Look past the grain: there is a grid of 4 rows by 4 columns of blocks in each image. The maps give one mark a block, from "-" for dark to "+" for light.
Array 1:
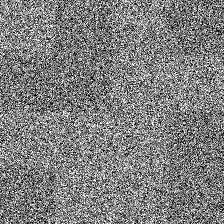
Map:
+ - + -
- - + +
+ + + -
- + + -
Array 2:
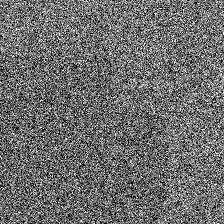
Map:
+ + + +
- - + +
- - - +
- - - +
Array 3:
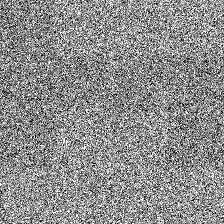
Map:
- + + +
- - - -
- + + -
+ + + +
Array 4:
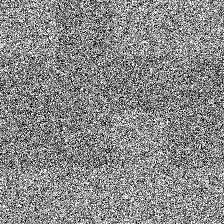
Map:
+ - + +
- - - -
- - + -
+ + + +
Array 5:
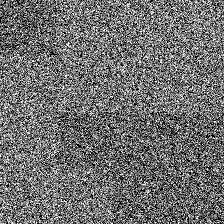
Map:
- + + +
+ + + +
+ - - -
+ + - -
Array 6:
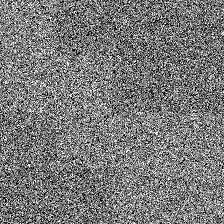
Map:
+ - - -
+ + - -
- + + +
- - + +
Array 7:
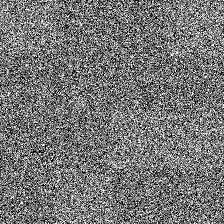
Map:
+ - - +
- - - -
- - + +
- + - -
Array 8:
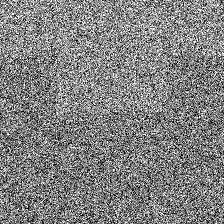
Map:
+ + + +
- + + -
- - - -
- - - -
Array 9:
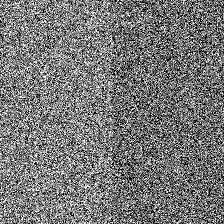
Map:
+ + - -
+ + - -
+ + - -
+ + - -
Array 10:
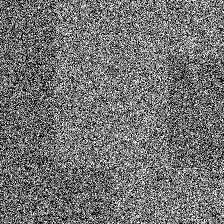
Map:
- + + +
- + + -
- + + -
- - + +
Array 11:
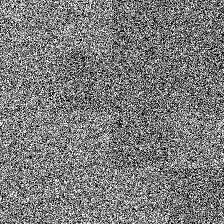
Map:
+ + - -
+ - - -
+ + - +
+ + + -
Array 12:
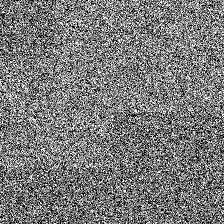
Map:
- + + +
+ + + +
+ + - -
- - - -
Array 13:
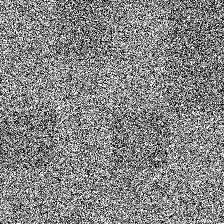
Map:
+ - + -
+ + + -
- + - +
+ + + +
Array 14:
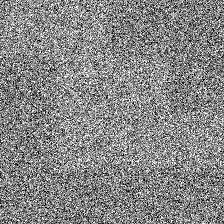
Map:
+ + - -
- + + -
- + + +
- - - -
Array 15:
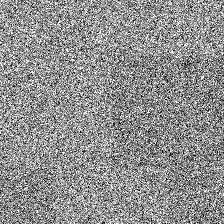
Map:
+ + + +
+ + - -
+ + - -
- + + -
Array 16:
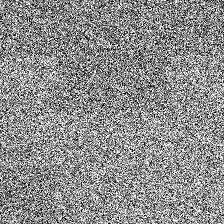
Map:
- - - -
+ - - +
+ + + +
- + + +
